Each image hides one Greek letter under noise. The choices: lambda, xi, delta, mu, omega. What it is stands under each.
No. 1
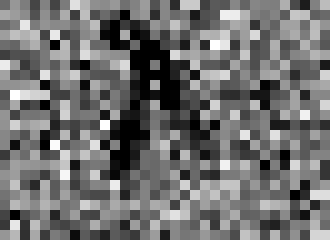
lambda
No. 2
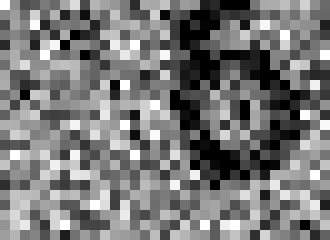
delta
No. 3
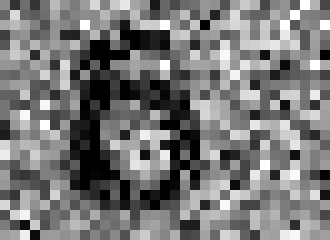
delta
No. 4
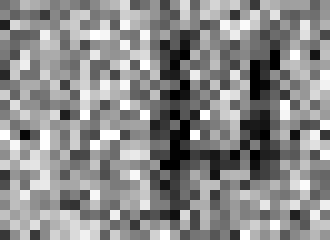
mu
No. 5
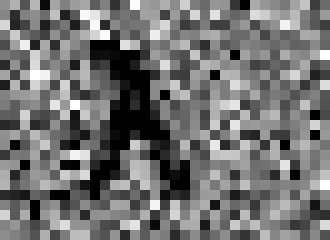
lambda
